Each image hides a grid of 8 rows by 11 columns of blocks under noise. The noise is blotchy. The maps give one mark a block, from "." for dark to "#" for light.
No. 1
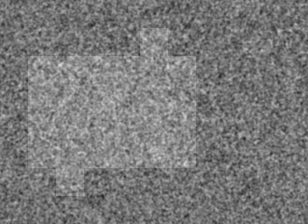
. . . . . . . . . . .
. . . . . # . . . . .
. # # # # # # . . . .
. # # # # # # . . . .
. # # # # # # . . . .
. # # # # # # . . . .
. . # . . . . . . . .
. . . . . . . . . . .
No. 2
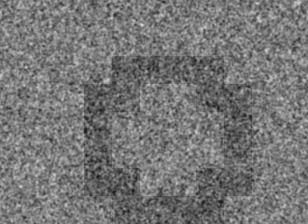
# # # # # # # # # # #
# # # # # # # # # # #
# # # # . . . . # # #
# # # . . # # . . # #
# # # . # # # # . # #
# # # . # # # # . # #
# # # . . # # . . # #
# # # # . . . . # # #
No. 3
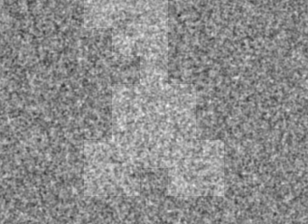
. . . # # # . . . . .
. . . . # # . . . . .
. . . . . # . . . . .
. . . . # # # . . . .
. . . . # # # . . . .
. . . # # # # # . . .
. . . # # . # # . . .
. . . . . . . . . . .
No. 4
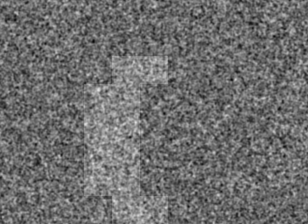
. . . . . . . . . . .
. . . . . . . . . . .
. . . . # # . . . . .
. . . # # . . . . . .
. . . # # . . . . . .
. . . # # . . . . . .
. . . # # . . . . . .
. . . . # # . . . . .
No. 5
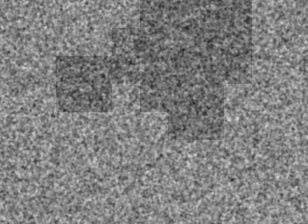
# # # # # . . . . # #
# # # # . . . . . # #
# # . . . . . . . # #
# # . . # . . . # # #
# # # # # # . . # # #
# # # # # # # # # # #
# # # # # # # # # # #
# # # # # # # # # # #
